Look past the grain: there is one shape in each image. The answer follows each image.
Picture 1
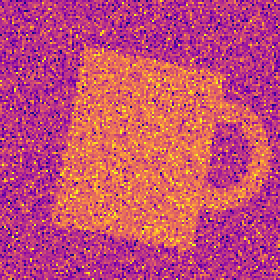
light cup
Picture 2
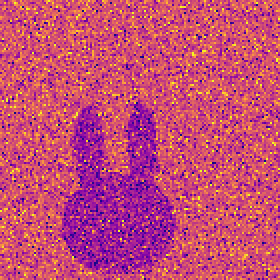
dark rabbit's head
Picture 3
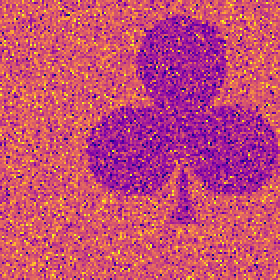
dark club
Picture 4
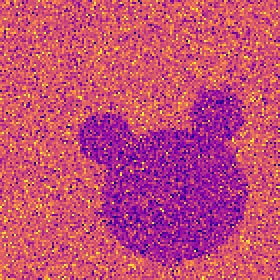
dark bear's head
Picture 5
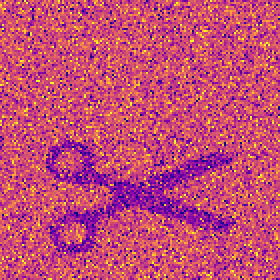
dark pair of scissors
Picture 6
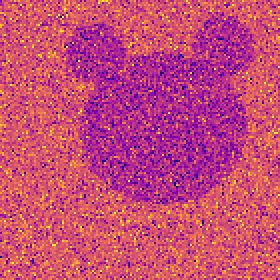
dark bear's head
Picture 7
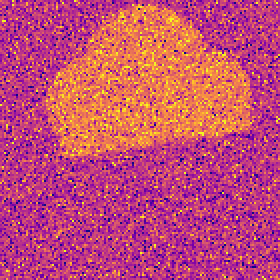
light cloud
